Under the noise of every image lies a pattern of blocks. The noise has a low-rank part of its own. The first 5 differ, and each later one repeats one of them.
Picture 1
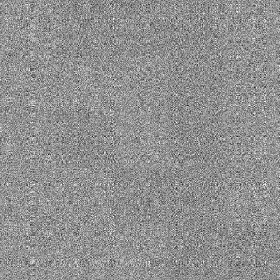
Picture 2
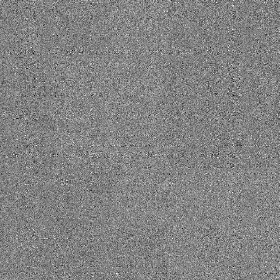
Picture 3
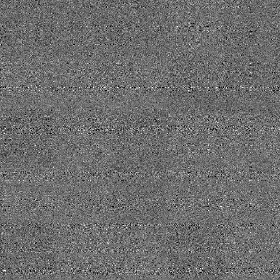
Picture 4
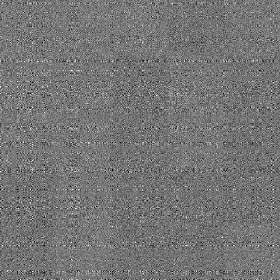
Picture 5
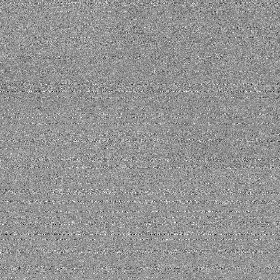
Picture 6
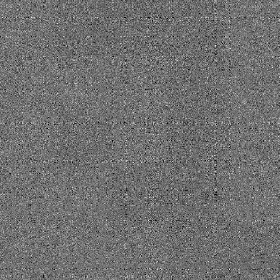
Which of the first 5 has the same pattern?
1
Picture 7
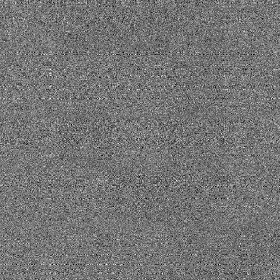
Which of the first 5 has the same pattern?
1
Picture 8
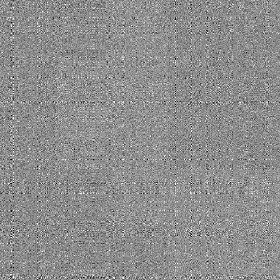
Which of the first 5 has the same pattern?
2
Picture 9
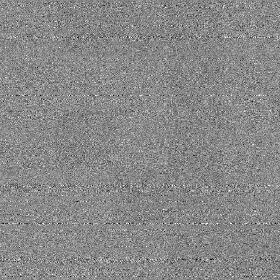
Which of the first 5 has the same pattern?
1
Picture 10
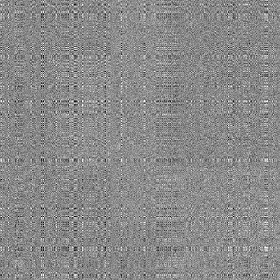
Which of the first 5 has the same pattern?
2
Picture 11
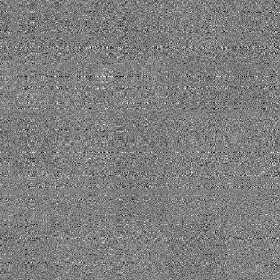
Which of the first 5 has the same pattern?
3
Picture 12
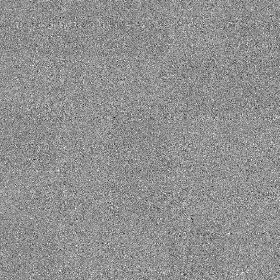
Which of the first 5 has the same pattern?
3
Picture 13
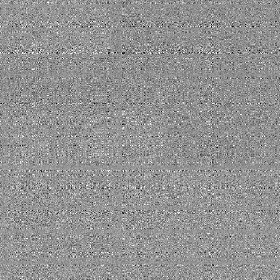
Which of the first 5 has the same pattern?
5
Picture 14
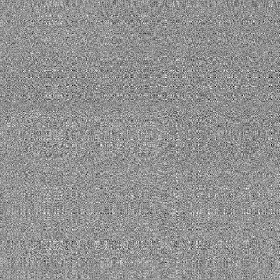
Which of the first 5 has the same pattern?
5
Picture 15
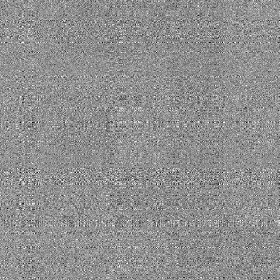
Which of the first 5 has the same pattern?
1
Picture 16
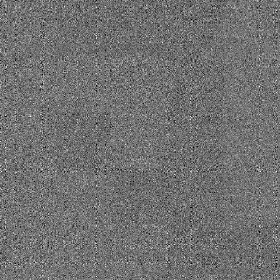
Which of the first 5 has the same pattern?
1
